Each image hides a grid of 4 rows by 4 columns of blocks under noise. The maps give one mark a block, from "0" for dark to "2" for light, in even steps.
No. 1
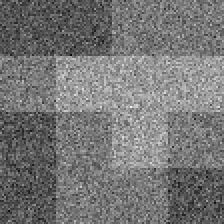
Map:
0011
1222
0121
0110
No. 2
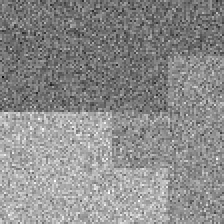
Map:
0000
0001
2211
2221
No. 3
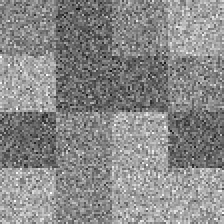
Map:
1012
2001
0120
2122
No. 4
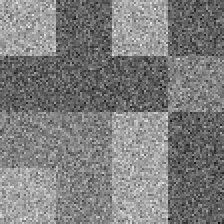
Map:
2020
0001
1120
2120
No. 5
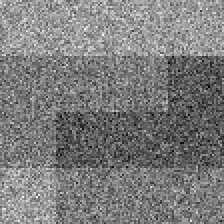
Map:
2222
1110
1000
2111
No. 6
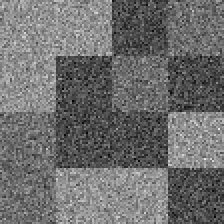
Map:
2201
2010
1002
1220
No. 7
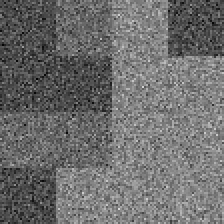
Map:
0120
0022
1122
0222
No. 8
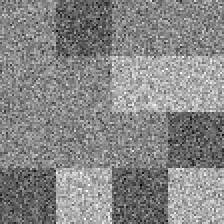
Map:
1011
1122
1110
0202
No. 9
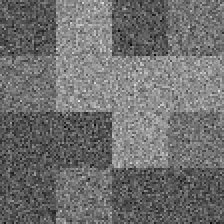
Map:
0201
1222
0021
0100
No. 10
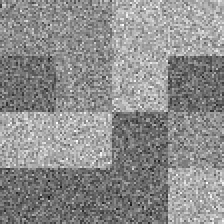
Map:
1122
0120
2201
0002
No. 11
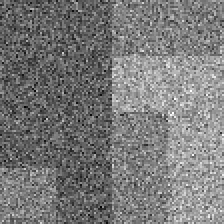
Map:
0011
0022
0012
1012
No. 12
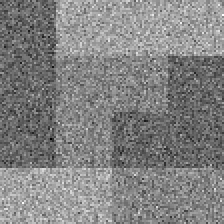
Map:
0222
0110
0100
2211
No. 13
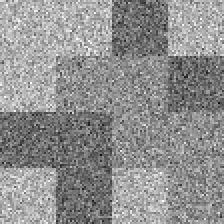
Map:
2202
2110
0011
2021
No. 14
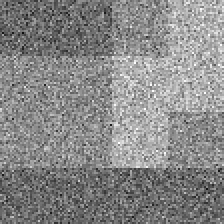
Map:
0012
1122
1121
0000
